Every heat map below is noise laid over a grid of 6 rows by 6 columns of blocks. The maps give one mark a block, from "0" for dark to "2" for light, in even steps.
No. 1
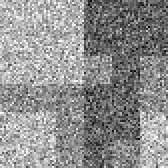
2 2 2 0 0 0
2 2 2 0 0 0
2 2 2 1 0 1
1 1 1 0 0 1
2 2 1 0 0 2
2 2 1 0 1 2
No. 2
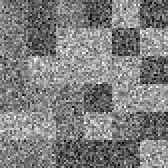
1 0 1 0 2 0
1 0 2 2 0 2
1 2 2 2 2 0
1 1 1 0 2 2
2 2 1 2 1 0
1 1 0 0 0 2
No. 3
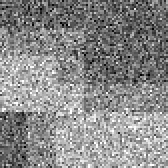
0 0 0 0 0 0
1 1 1 0 0 0
2 2 1 0 0 0
2 2 2 1 1 1
0 1 2 2 2 2
0 1 2 2 2 2
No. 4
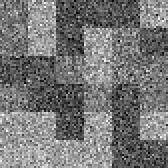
1 2 0 0 0 2
1 2 0 2 1 0
0 0 1 2 1 1
1 0 0 1 0 1
2 2 0 2 0 2
2 2 2 2 0 0
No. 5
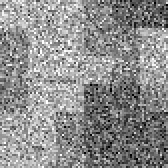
2 2 2 1 0 0
1 2 2 1 1 2
1 2 2 2 1 2
1 2 2 0 0 1
2 2 1 0 0 0
2 2 1 0 0 0
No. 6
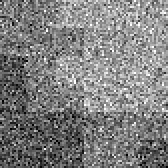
1 1 2 2 2 2
1 1 1 2 2 2
0 1 2 2 2 2
0 1 1 2 2 2
0 0 0 1 1 1
0 0 0 1 1 0
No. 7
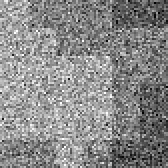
2 1 1 1 0 0
2 2 1 1 1 1
2 2 2 2 1 1
2 2 2 2 1 0
2 2 2 2 1 0
1 1 2 1 0 0
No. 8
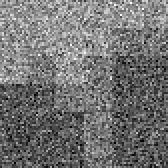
2 2 2 2 2 2
2 2 2 2 1 1
2 1 2 1 0 0
0 0 1 1 0 0
0 0 0 1 0 0
0 0 0 1 0 0
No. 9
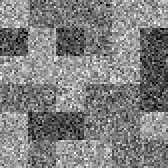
2 1 1 1 2 2
0 2 0 1 2 0
2 2 2 2 2 0
1 1 2 1 1 0
2 0 0 1 1 2
2 1 2 2 1 1
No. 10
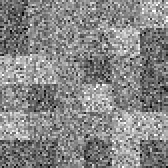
0 1 1 1 1 2
0 1 1 1 2 0
2 2 1 0 1 0
1 0 1 2 1 0
2 1 1 1 2 2
0 0 1 0 2 0
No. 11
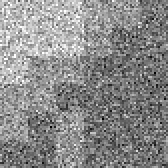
2 2 2 1 1 0
2 2 2 1 0 0
2 1 1 0 0 0
1 1 0 0 0 0
1 0 1 0 0 0
0 0 1 0 0 0
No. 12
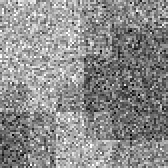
2 2 2 1 1 1
2 2 2 1 0 0
2 2 2 0 0 0
1 2 1 0 0 0
0 1 2 1 0 0
0 1 2 2 1 1
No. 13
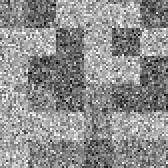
1 0 2 2 2 0
2 2 0 2 0 2
2 0 0 2 2 0
2 1 0 1 0 0
2 2 2 1 2 2
2 1 1 0 1 1
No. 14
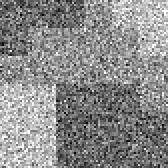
0 0 0 1 2 2
0 1 1 1 1 2
1 1 1 1 1 1
2 2 0 0 0 1
2 2 0 0 0 0
2 2 0 0 0 0
